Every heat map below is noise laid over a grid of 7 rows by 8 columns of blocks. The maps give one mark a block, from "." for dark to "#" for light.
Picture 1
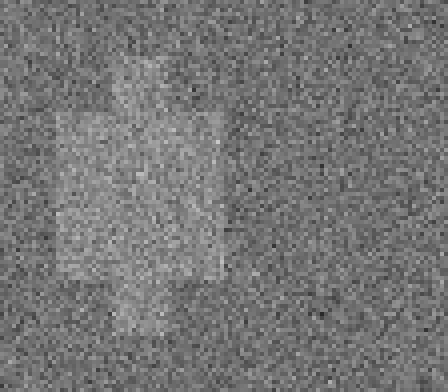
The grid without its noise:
........
..#.....
.###....
.###....
.###....
..#.....
........
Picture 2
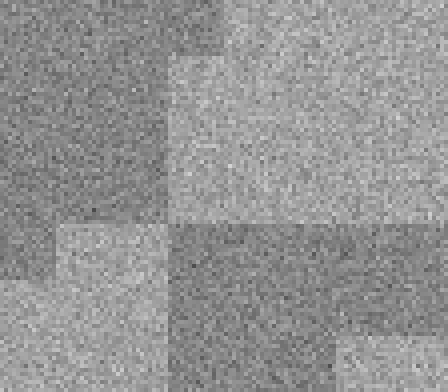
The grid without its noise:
....####
...#####
...#####
...#####
.##.....
###.....
###...##
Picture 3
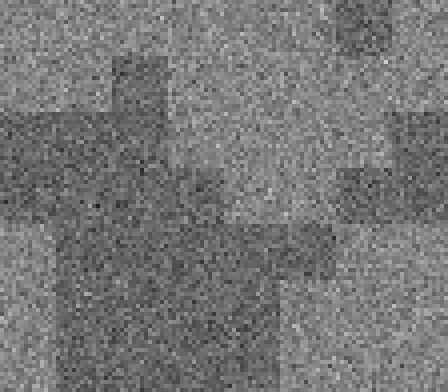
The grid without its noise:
######.#
##.#####
...####.
....##..
#.....##
#....###
#....###
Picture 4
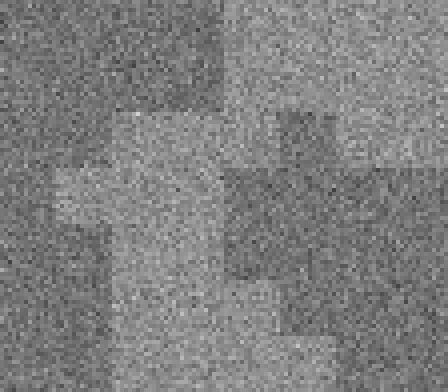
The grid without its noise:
....####
....####
..###.##
.###....
..##....
..###...
..####..
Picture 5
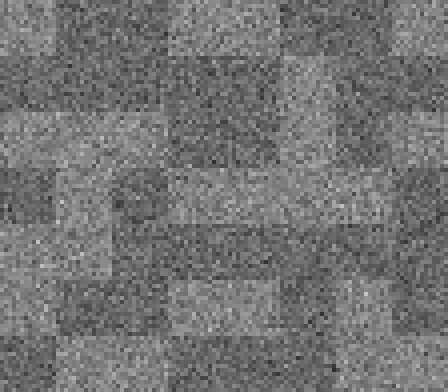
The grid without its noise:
#..##..#
.....#..
###..#.#
.#.####.
##......
#..##.#.
.##...##
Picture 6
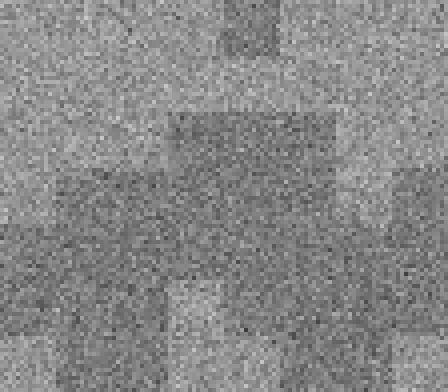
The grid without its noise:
####.###
########
###...##
#.....#.
........
...#....
#..##..#
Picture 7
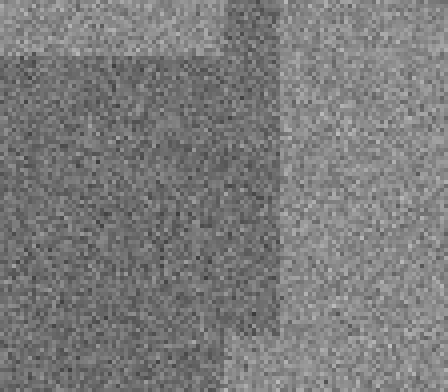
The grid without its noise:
####.###
.....###
.....###
.....###
.....###
.....###
....####
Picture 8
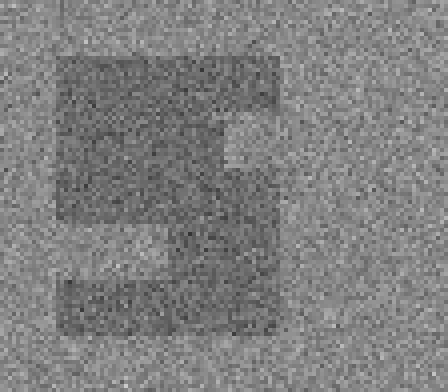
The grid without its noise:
########
#....###
#...####
#....###
###..###
#....###
########
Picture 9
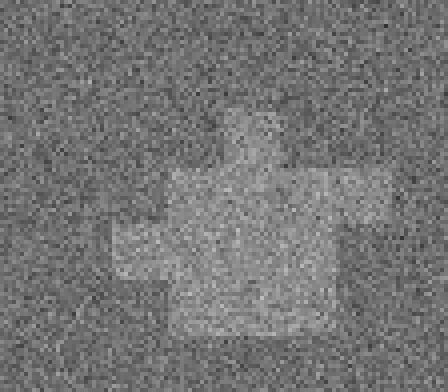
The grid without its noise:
........
........
....#...
...####.
..####..
...###..
........
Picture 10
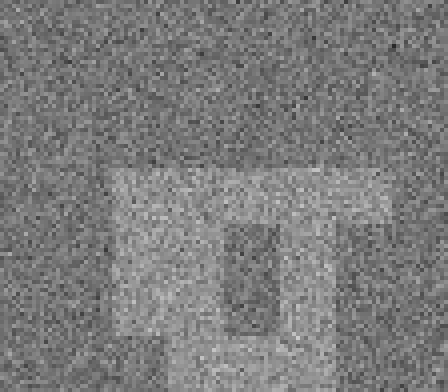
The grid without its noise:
........
........
........
..#####.
..##.#..
..##.#..
...###..
